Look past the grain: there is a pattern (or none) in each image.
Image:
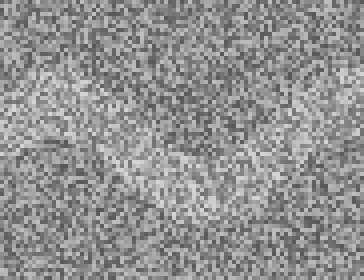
a wavy band
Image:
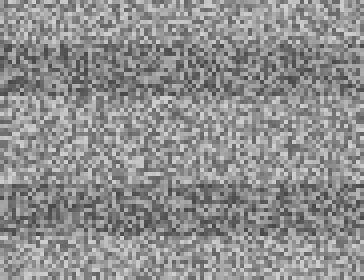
horizontal stripes
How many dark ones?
2
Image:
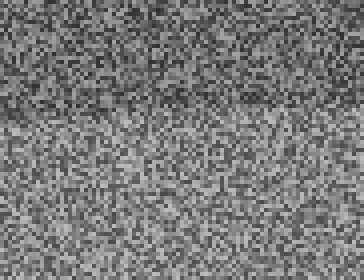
a sharp edge
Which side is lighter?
bottom
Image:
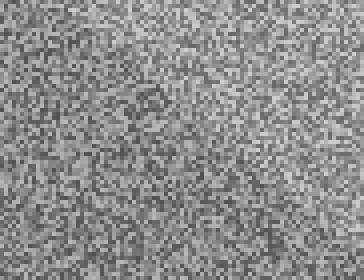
a sharp edge
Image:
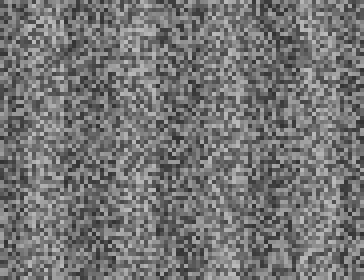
vertical stripes
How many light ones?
4
